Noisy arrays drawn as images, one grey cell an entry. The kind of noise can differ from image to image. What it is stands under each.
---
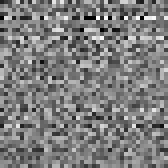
rows of uneven size
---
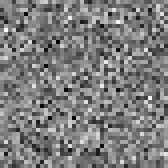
independent entries
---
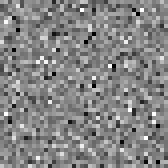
heavy tails
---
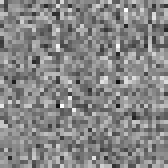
low rank plus noise
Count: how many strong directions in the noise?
one
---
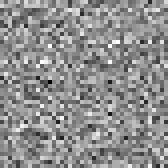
low rank plus noise
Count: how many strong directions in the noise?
three or four
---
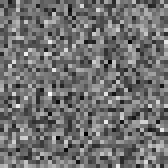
independent entries
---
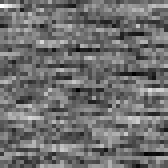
streaked along the rows
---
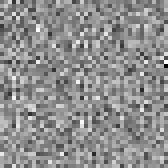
low rank plus noise
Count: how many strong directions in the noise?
two
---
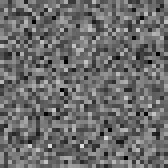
independent entries
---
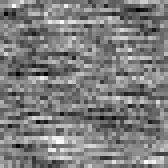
streaked along the rows
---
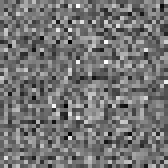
low rank plus noise
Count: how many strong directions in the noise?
five to eight
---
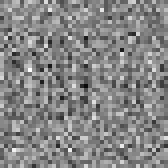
low rank plus noise
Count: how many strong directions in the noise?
two
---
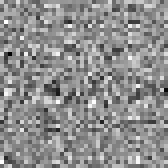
low rank plus noise
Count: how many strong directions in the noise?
two
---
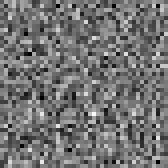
low rank plus noise
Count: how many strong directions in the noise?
one
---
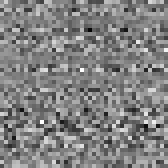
rows of uneven size
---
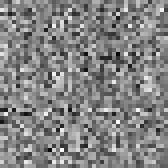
low rank plus noise
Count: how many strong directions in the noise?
three or four
